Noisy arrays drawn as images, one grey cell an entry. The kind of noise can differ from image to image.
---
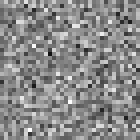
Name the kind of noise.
independent entries
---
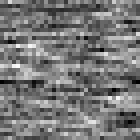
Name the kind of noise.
streaked along the rows
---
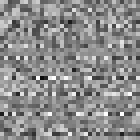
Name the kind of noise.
rows of uneven size
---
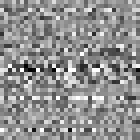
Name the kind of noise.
rows of uneven size
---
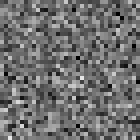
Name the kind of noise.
independent entries
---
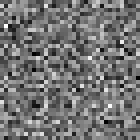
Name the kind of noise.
low rank plus noise
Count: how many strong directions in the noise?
one
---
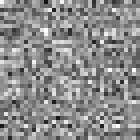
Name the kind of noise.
low rank plus noise
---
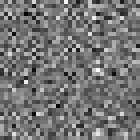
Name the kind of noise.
low rank plus noise
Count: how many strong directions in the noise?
one
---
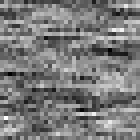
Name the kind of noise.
streaked along the rows
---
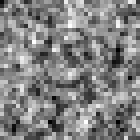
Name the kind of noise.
blotchy
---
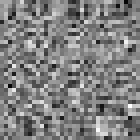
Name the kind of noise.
low rank plus noise
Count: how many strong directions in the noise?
two
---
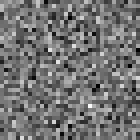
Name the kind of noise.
independent entries
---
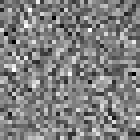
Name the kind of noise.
independent entries
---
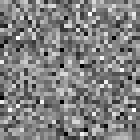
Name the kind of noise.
independent entries
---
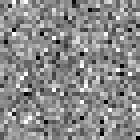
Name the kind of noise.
heavy tails
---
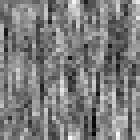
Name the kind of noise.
streaked along the columns
